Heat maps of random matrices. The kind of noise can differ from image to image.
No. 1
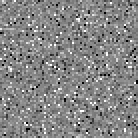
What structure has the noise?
heavy tails
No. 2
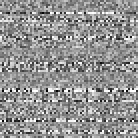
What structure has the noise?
rows of uneven size
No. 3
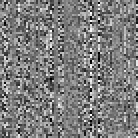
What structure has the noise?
columns of uneven size
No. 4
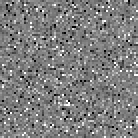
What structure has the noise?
heavy tails
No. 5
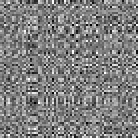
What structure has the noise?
low rank plus noise
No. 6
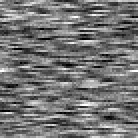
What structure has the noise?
streaked along the rows
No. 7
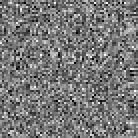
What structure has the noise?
low rank plus noise
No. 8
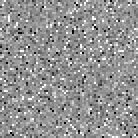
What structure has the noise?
heavy tails
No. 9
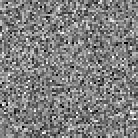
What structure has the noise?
independent entries
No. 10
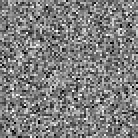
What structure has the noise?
independent entries
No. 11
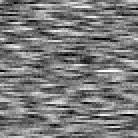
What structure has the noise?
streaked along the rows
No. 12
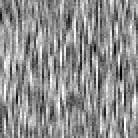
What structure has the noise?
streaked along the columns
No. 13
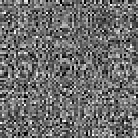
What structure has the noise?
low rank plus noise
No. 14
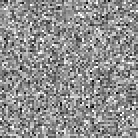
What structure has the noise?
independent entries
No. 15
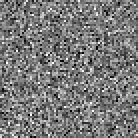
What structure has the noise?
independent entries
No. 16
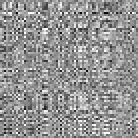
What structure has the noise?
low rank plus noise
